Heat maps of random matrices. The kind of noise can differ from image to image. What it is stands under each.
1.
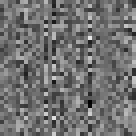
columns of uneven size
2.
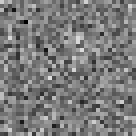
independent entries
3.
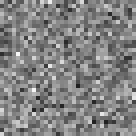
independent entries
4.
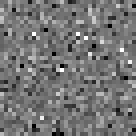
heavy tails
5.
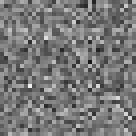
low rank plus noise
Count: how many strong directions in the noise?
five to eight
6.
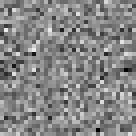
low rank plus noise
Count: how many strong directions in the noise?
three or four
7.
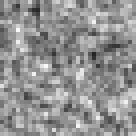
blotchy
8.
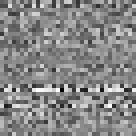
rows of uneven size
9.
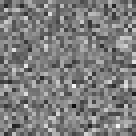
low rank plus noise
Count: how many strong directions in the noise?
five to eight
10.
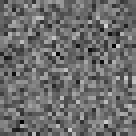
independent entries
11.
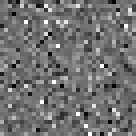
heavy tails
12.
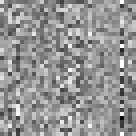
columns of uneven size
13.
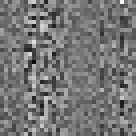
columns of uneven size
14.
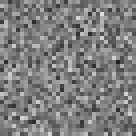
independent entries
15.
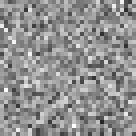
independent entries
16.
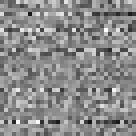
rows of uneven size
